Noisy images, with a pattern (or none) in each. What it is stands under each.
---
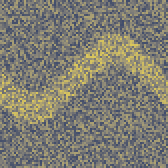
a wavy band
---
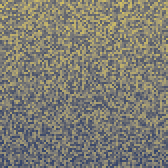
a smooth slope
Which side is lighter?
top
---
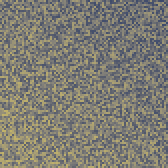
a smooth slope
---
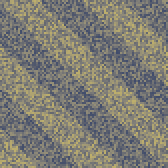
diagonal stripes
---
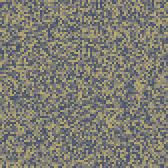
only noise
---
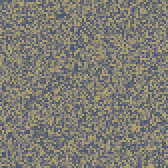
only noise
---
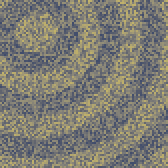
rings round one point
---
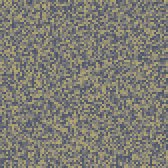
only noise
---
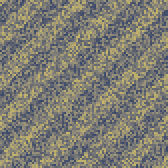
diagonal stripes
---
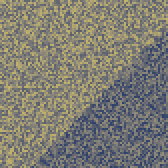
a sharp edge
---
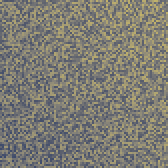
a smooth slope
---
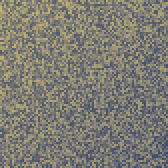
a smooth slope
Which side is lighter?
top left
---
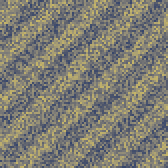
diagonal stripes
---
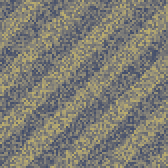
diagonal stripes
